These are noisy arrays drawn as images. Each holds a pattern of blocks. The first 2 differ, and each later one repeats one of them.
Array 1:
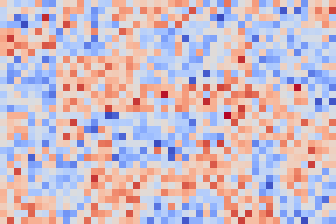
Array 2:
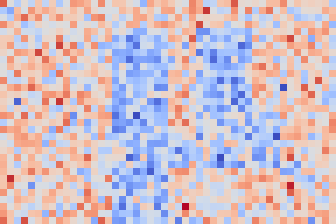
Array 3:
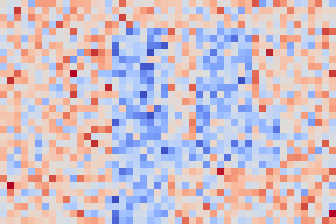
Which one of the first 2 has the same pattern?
2
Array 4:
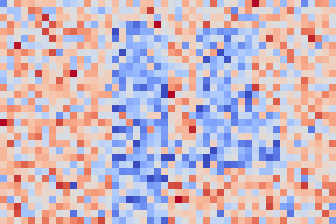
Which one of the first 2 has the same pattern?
2
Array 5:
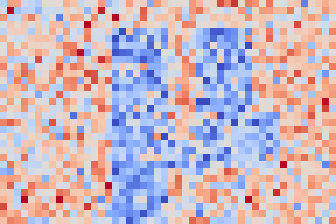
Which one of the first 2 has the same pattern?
2
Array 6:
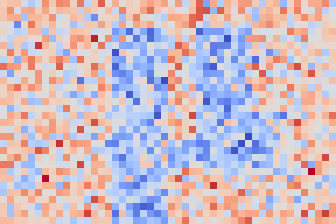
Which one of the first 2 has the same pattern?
2
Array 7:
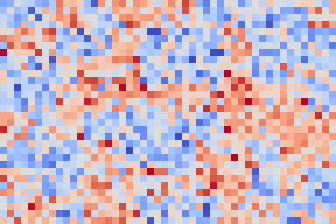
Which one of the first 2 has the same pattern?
1
